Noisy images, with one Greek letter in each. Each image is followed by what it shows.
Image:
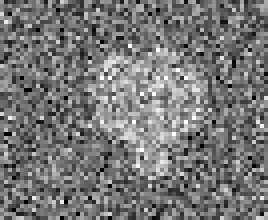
phi
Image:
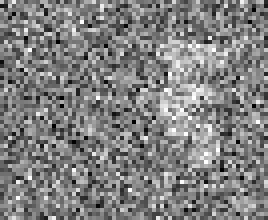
xi
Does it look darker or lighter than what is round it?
lighter
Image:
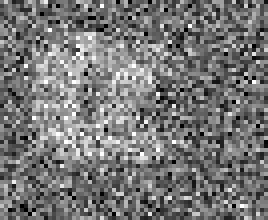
alpha
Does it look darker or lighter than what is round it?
lighter
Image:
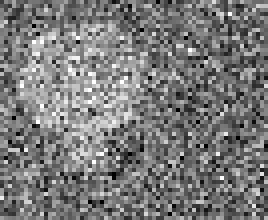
phi
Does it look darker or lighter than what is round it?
lighter
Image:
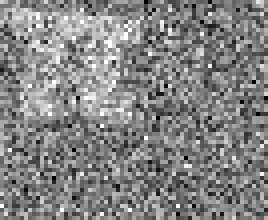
pi
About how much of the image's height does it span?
half
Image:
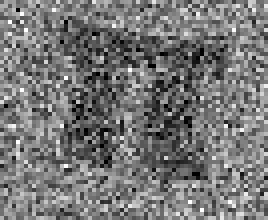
pi
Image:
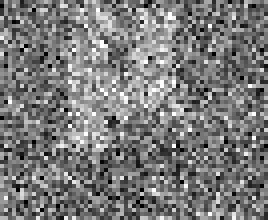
mu
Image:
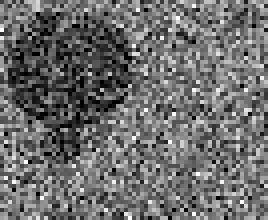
phi
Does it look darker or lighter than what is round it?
darker
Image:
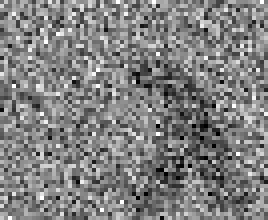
lambda
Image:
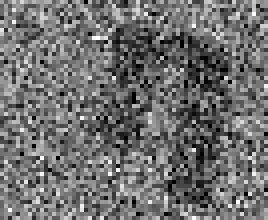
eta
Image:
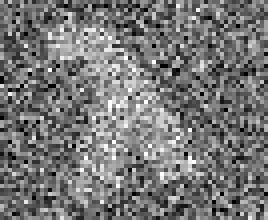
lambda
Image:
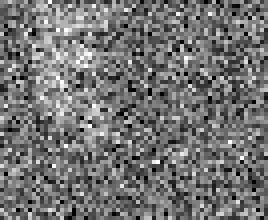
xi
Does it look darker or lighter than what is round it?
lighter
